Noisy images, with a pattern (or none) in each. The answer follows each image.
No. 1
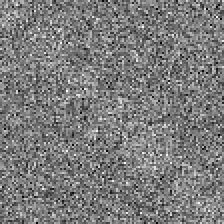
blocks along the diagonal
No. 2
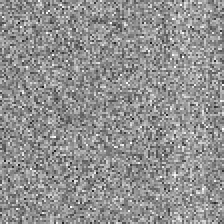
one band of columns
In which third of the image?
right
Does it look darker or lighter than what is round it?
lighter
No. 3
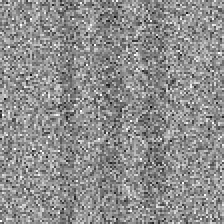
bands of columns
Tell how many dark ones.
3
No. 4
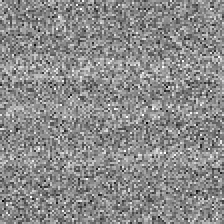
bands of rows
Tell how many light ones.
3
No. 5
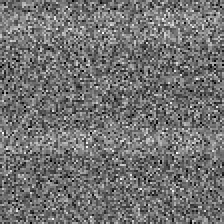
bands of rows
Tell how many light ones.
2
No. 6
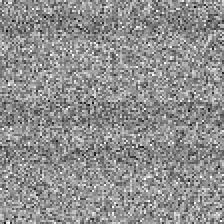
bands of rows
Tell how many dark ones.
3
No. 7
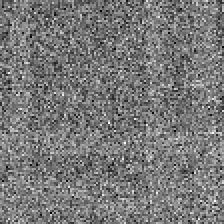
bands of rows crossing bands of columns
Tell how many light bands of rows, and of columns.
2 and 3
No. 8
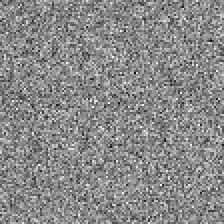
only noise
